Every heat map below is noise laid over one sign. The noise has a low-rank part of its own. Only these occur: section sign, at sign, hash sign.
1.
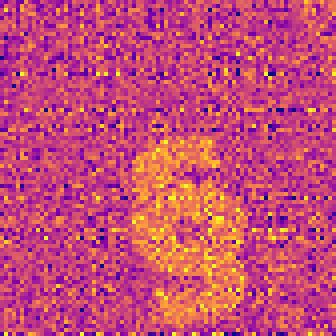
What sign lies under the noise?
section sign
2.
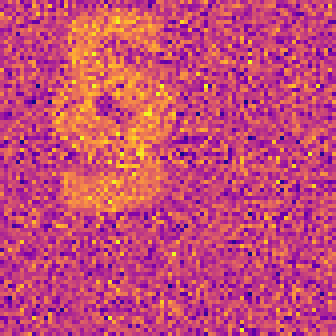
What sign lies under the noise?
section sign
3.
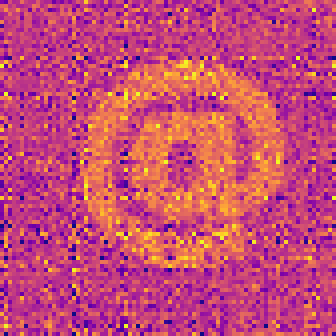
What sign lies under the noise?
at sign
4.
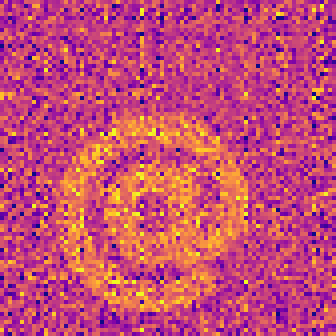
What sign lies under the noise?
at sign
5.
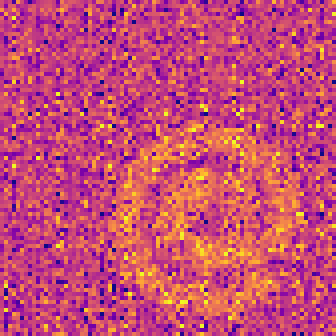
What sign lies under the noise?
at sign
